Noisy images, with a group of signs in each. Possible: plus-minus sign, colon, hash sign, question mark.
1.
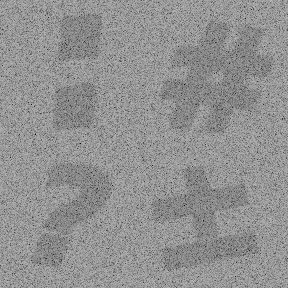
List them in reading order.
top left: colon; top right: hash sign; bottom left: question mark; bottom right: plus-minus sign
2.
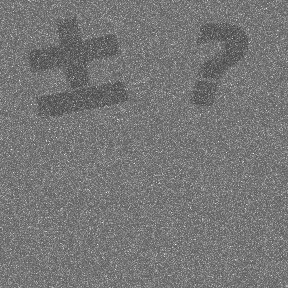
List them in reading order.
top left: plus-minus sign; top right: question mark
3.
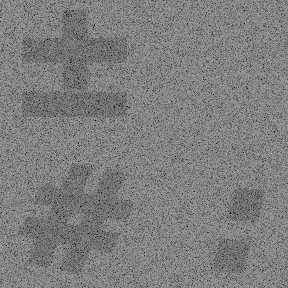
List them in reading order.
top left: plus-minus sign; bottom left: hash sign; bottom right: colon
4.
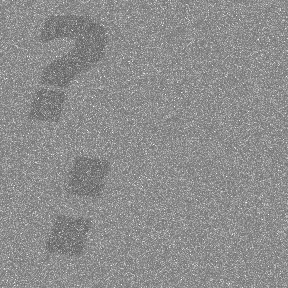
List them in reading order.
top left: question mark; bottom left: colon
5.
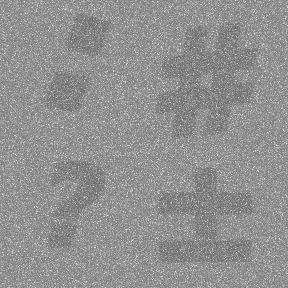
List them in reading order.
top left: colon; top right: hash sign; bottom left: question mark; bottom right: plus-minus sign
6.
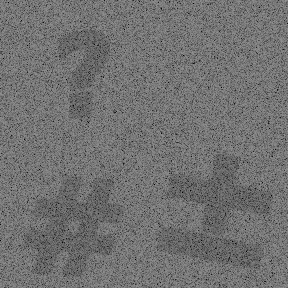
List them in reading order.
top left: question mark; bottom left: hash sign; bottom right: plus-minus sign
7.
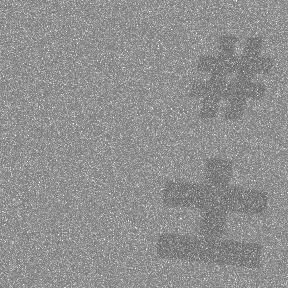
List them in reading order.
top right: hash sign; bottom right: plus-minus sign
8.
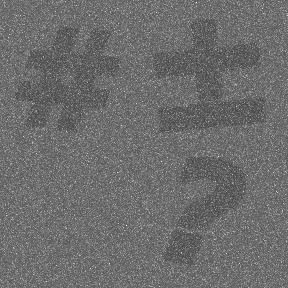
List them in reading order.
top left: hash sign; top right: plus-minus sign; bottom right: question mark
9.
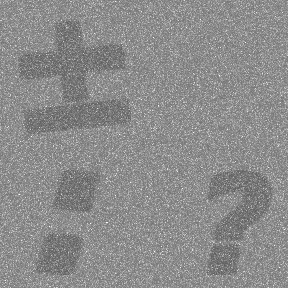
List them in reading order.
top left: plus-minus sign; bottom left: colon; bottom right: question mark
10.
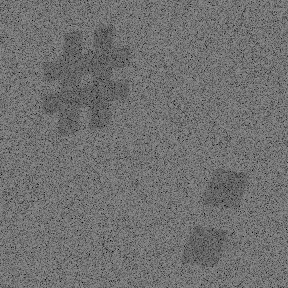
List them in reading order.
top left: hash sign; bottom right: colon
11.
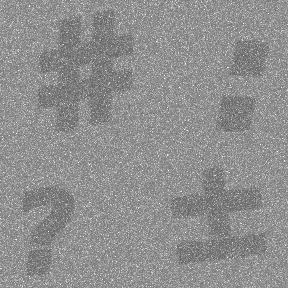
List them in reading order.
top left: hash sign; top right: colon; bottom left: question mark; bottom right: plus-minus sign
